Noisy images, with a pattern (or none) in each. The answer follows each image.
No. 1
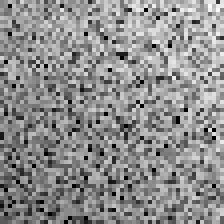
a smooth slope
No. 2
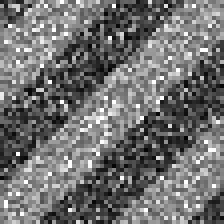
diagonal stripes
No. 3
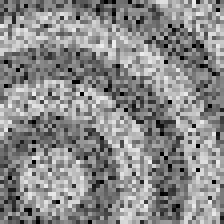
rings round one point
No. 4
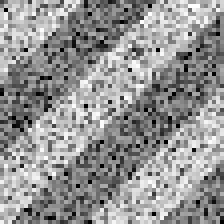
diagonal stripes
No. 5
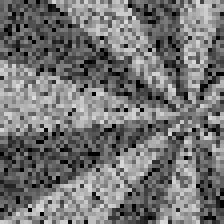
spokes from one point
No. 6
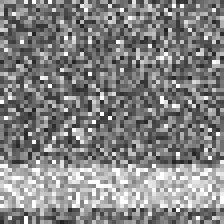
one horizontal stripe
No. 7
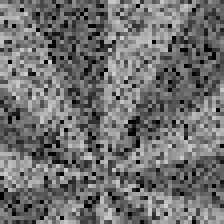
spokes from one point
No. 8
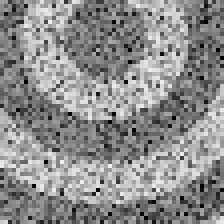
rings round one point
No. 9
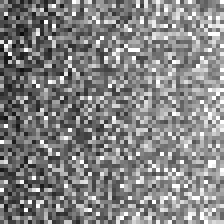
a smooth slope
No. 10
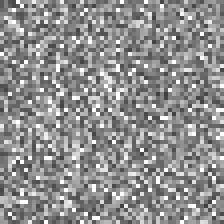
only noise
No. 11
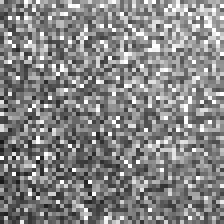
a smooth slope
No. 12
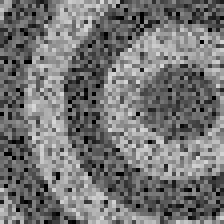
rings round one point
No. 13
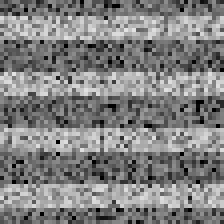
horizontal stripes
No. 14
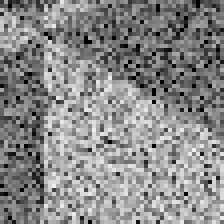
spokes from one point
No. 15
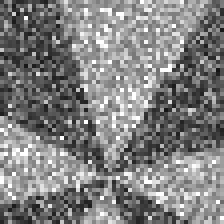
spokes from one point
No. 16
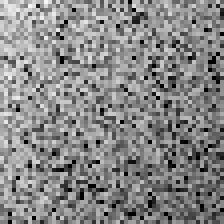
a smooth slope
